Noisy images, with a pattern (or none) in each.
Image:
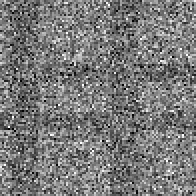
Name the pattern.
bands of rows crossing bands of columns
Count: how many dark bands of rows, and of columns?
2 and 2
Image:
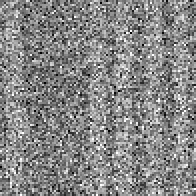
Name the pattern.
bands of columns
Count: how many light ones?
5
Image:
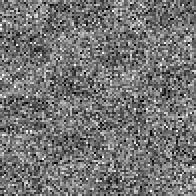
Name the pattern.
a checkerboard
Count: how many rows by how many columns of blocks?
6 by 4
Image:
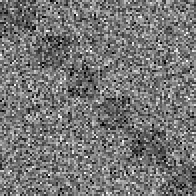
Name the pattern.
blocks along the diagonal
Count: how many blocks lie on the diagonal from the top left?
6
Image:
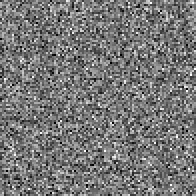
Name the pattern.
only noise
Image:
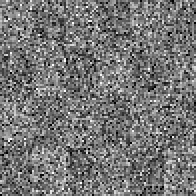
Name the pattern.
a checkerboard
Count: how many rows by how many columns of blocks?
4 by 6
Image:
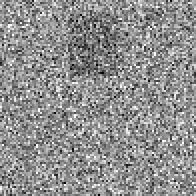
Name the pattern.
one block
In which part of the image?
top middle
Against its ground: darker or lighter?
darker
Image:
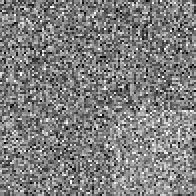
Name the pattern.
one block
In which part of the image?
bottom right
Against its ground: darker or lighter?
lighter
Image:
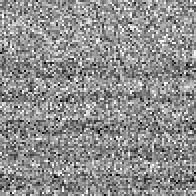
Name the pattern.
bands of rows
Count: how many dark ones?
5
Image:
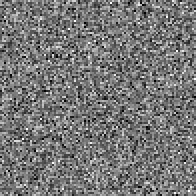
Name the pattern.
only noise
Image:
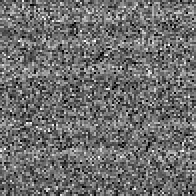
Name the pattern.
bands of rows
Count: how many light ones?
5
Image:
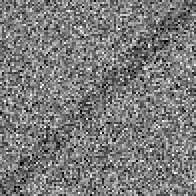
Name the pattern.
a diagonal band
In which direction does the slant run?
bottom left to top right
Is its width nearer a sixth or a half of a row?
a sixth
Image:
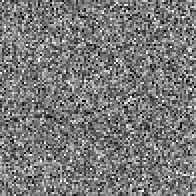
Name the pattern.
only noise
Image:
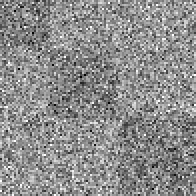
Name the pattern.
blocks along the diagonal
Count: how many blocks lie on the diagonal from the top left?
3
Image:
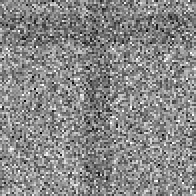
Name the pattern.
bands of rows crossing bands of columns
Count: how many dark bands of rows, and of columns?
1 and 1
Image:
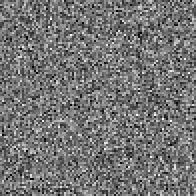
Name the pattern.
only noise
